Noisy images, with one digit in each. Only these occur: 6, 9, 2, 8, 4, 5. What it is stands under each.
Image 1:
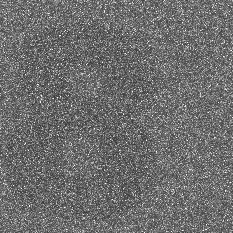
dark 8
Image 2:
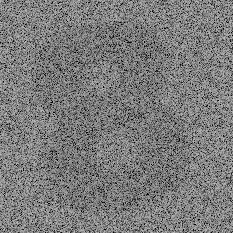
dark 8
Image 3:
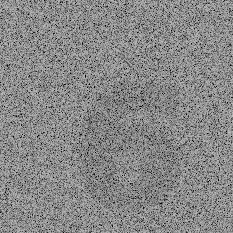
dark 6
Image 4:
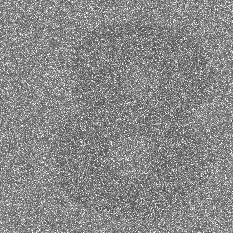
dark 8
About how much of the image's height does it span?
nearly all
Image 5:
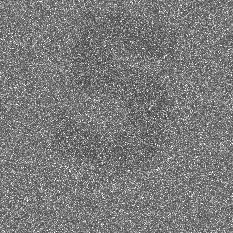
dark 5
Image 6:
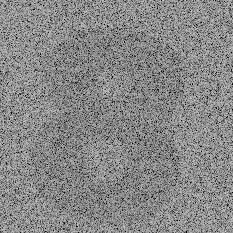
dark 8
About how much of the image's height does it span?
nearly all
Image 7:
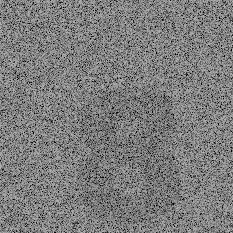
dark 8
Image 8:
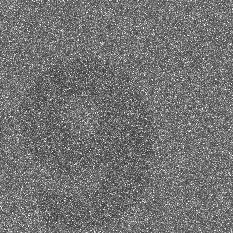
dark 9
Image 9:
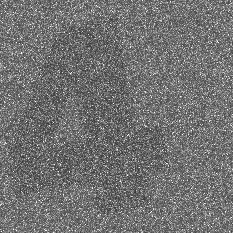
dark 4
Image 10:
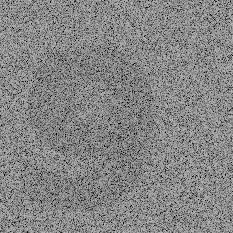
dark 9
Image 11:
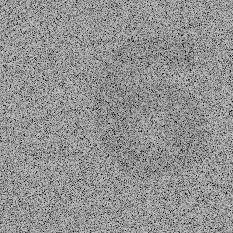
dark 6
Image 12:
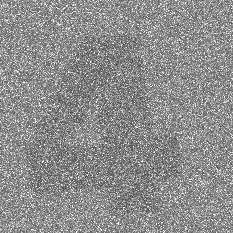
dark 4
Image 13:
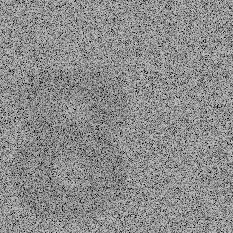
dark 8
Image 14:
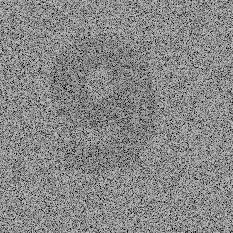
dark 9
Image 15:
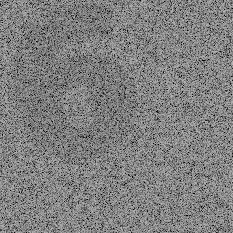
dark 6
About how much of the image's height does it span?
two thirds
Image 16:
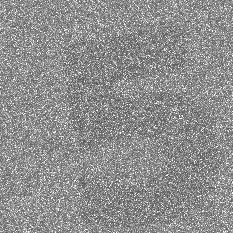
dark 5
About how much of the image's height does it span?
nearly all
